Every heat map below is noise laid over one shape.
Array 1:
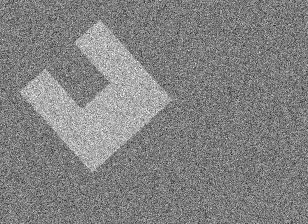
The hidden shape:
square with a notch
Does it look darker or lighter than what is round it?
lighter
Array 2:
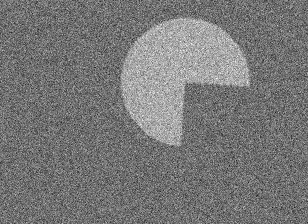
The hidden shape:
disc with a wedge cut out
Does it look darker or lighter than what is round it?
lighter
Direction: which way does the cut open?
down and right
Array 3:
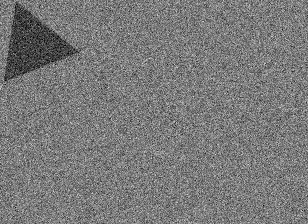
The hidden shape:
triangle
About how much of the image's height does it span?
a third
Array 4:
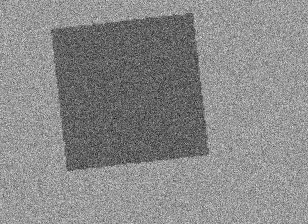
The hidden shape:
square
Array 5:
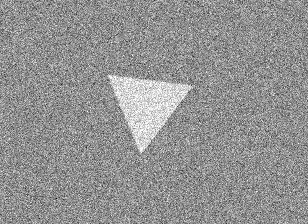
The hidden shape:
triangle
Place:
centre
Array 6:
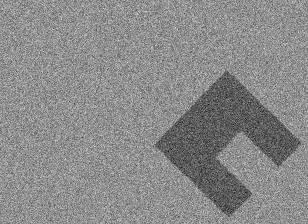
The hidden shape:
square with a notch
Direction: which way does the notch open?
down and right
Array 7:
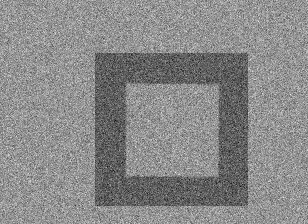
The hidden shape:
square frame
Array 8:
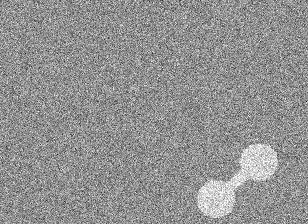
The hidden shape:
dumbbell
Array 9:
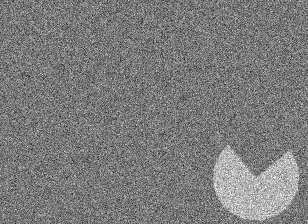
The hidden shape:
disc with a wedge cut out
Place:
bottom right
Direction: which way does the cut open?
up
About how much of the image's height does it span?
a third
